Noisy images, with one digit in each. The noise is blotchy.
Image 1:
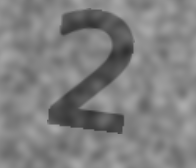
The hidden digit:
2
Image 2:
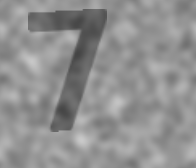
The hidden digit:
7
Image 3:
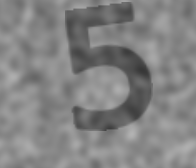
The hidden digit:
5
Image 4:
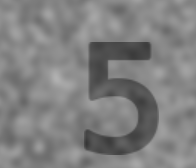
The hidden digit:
5
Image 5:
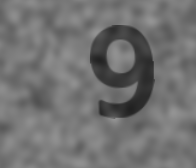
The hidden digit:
9
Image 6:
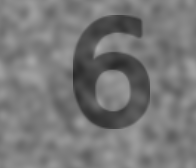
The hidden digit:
6
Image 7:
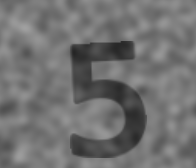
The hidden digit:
5
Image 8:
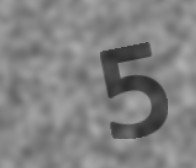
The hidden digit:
5
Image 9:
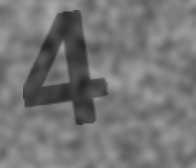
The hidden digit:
4
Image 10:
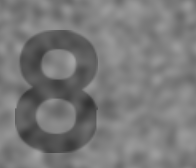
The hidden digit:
8
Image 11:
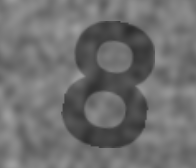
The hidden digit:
8
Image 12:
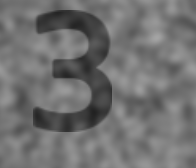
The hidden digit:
3
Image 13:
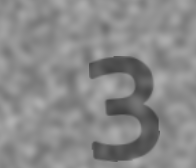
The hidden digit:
3
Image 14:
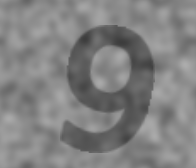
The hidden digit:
9
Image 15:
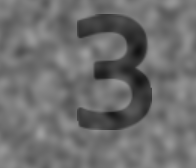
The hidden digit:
3
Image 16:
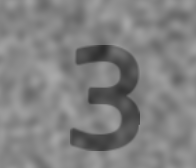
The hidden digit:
3
